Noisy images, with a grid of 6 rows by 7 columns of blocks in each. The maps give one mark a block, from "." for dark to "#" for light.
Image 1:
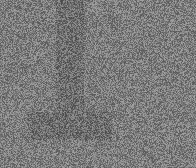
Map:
# # . # # # #
# # . # # # #
# # . # # # #
# # . # # # #
# . . . # # #
# # # # # # #
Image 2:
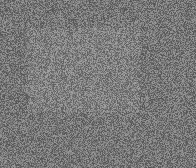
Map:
. . . . . . .
. # # # # . .
. # # # # . .
. # # # # . .
. . . . . . .
. . . . . . .
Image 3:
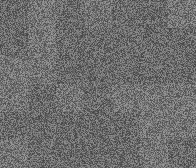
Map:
. # . # . . #
. # . . . . .
# # . . . . .
# . # . # # #
. . . . . # #
# . . . . # .
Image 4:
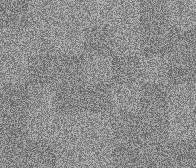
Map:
. # # # # . #
# # # . # . .
# . . # . # .
. # . . # . #
. # # # . . #
. . # # . . .
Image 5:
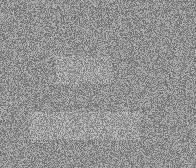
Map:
. . . . . . .
. . . . . . .
. . # # . . .
. . . . . . .
. # # # # . .
. . . . . . .
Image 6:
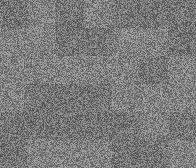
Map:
. # . # . . .
# # . . # # .
# # # # # . #
# . . . # # #
. . . . . # .
. # # # . . #
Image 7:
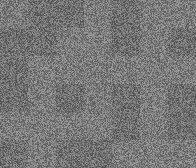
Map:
# . . # . # #
. . # # . # .
. # # # # # #
. # . # . # .
# # # # . # .
. # . . # # #
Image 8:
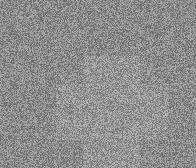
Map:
. . . . . . .
. . . . . . .
. . . # # . .
. . # # # # .
. . # # # # .
. . . # # . .
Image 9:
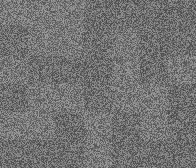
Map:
# # # . . . .
. # # . # . .
# . . . # . #
. # # . # # .
# # . # . # .
. . . # . . .
